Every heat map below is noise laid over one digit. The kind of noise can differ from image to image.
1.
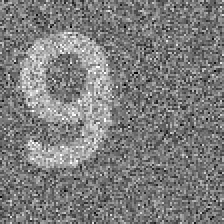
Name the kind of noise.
independent entries
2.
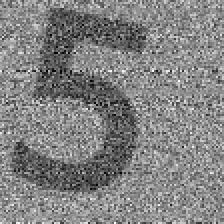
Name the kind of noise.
rows of uneven size
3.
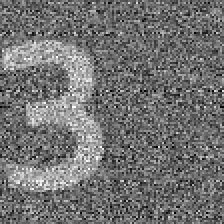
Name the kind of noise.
rows of uneven size
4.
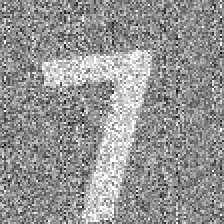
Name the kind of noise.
columns of uneven size
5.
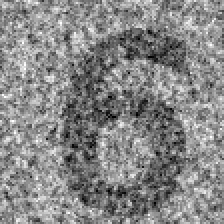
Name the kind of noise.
blotchy
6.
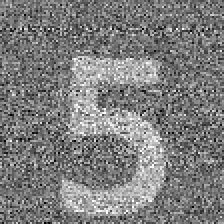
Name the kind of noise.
rows of uneven size
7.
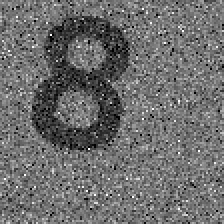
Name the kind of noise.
heavy tails
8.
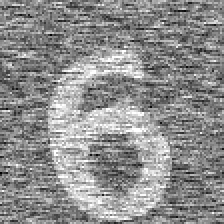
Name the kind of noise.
streaked along the rows
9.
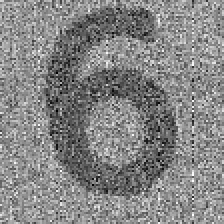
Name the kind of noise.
columns of uneven size
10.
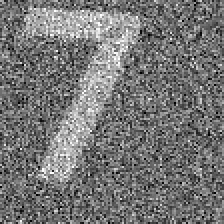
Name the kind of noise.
low rank plus noise
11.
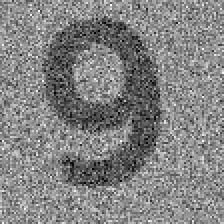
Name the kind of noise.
independent entries
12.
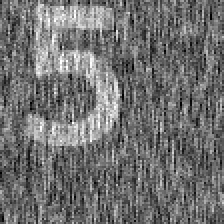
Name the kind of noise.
streaked along the columns
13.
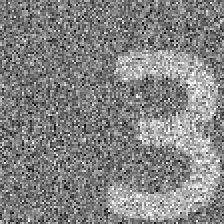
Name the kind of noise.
low rank plus noise
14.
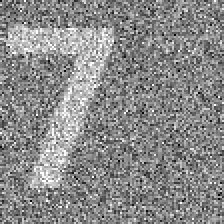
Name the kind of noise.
independent entries
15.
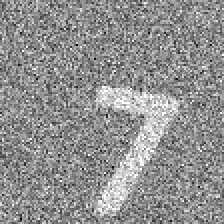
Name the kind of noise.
independent entries
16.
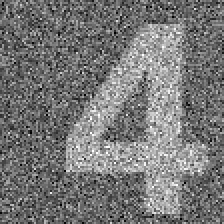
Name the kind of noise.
independent entries
